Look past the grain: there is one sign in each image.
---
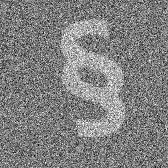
section sign
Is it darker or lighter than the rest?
lighter
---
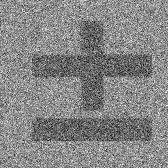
plus-minus sign
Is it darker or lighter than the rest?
darker
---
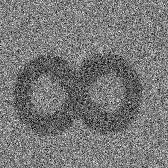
infinity sign
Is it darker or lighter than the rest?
darker
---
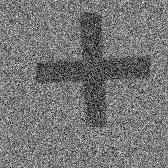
plus sign
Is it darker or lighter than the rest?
darker
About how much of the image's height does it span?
two thirds
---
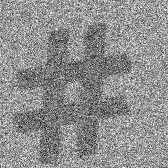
hash sign
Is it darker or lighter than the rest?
darker
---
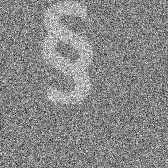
section sign
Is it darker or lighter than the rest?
lighter
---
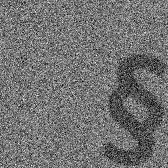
section sign
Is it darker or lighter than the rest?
darker
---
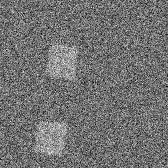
colon
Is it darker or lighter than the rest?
lighter
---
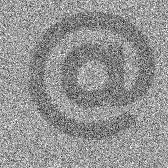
at sign
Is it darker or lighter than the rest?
darker
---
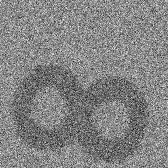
infinity sign
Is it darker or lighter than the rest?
darker
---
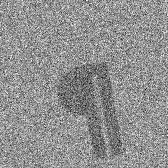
pilcrow
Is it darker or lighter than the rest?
darker
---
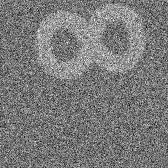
infinity sign
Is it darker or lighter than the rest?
lighter
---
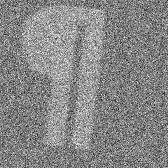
pilcrow
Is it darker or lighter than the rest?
lighter
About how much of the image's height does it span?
nearly all
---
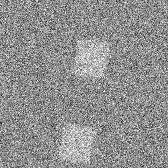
colon
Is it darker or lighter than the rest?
lighter
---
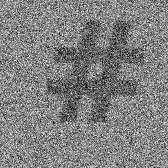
hash sign
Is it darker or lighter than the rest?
darker
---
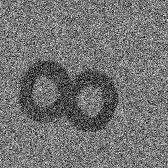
infinity sign
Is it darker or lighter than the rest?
darker
